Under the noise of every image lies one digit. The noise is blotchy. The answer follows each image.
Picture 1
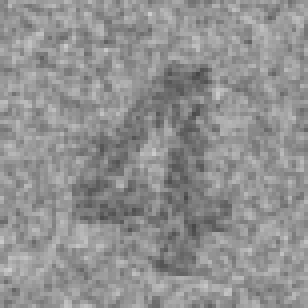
4
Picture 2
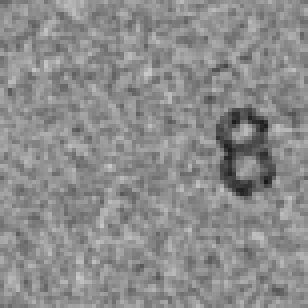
8
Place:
middle right
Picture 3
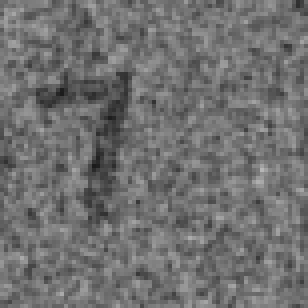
7
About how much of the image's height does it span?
half
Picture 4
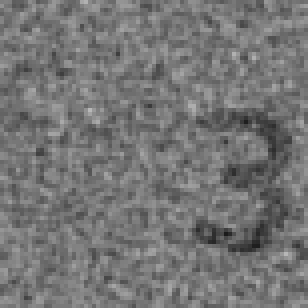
3
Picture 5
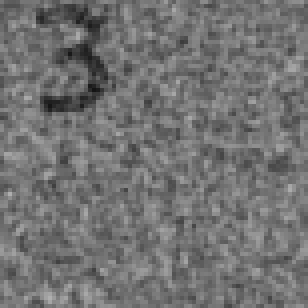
3
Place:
top left
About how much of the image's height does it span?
a third
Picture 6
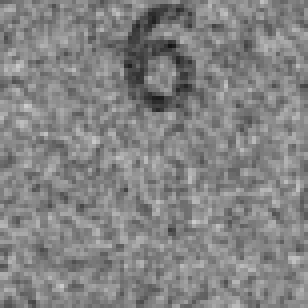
6
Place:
top middle
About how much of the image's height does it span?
a third
